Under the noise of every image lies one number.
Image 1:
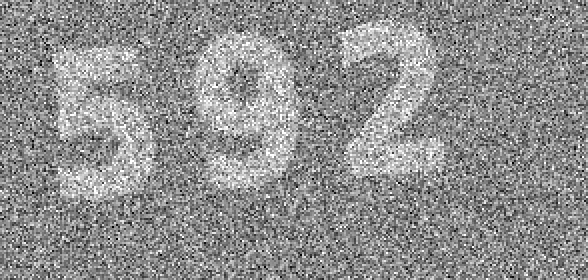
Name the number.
592
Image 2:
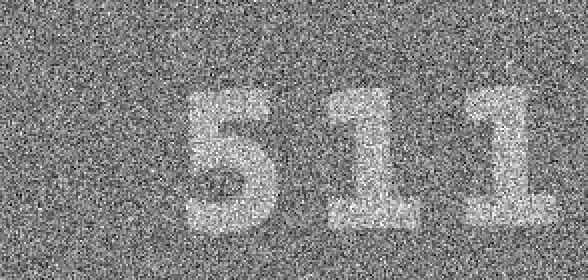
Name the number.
511
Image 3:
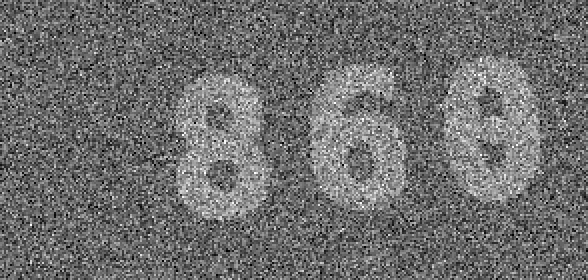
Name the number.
860
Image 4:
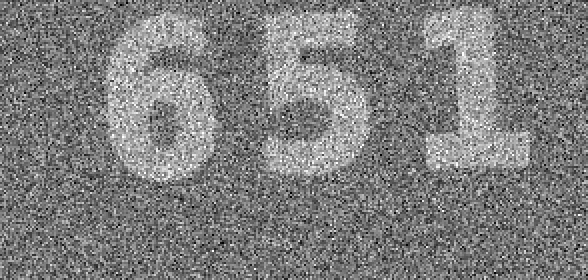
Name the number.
651
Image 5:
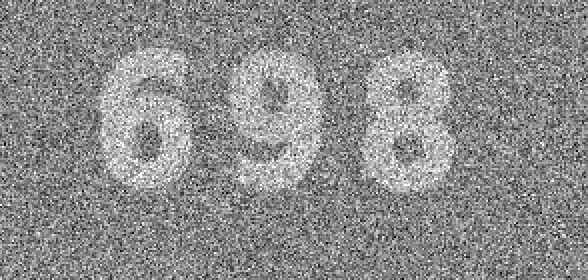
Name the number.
698
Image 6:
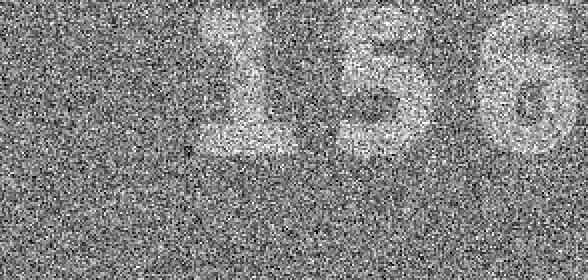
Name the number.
156
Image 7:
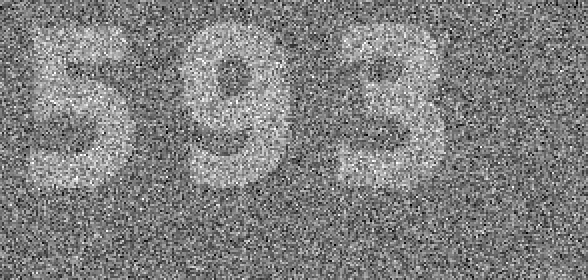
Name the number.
593
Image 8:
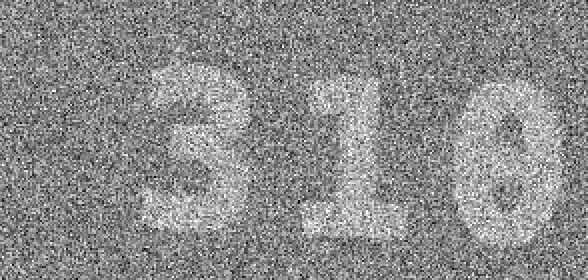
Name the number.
310
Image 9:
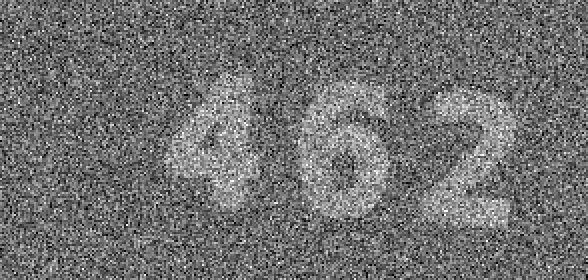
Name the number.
462
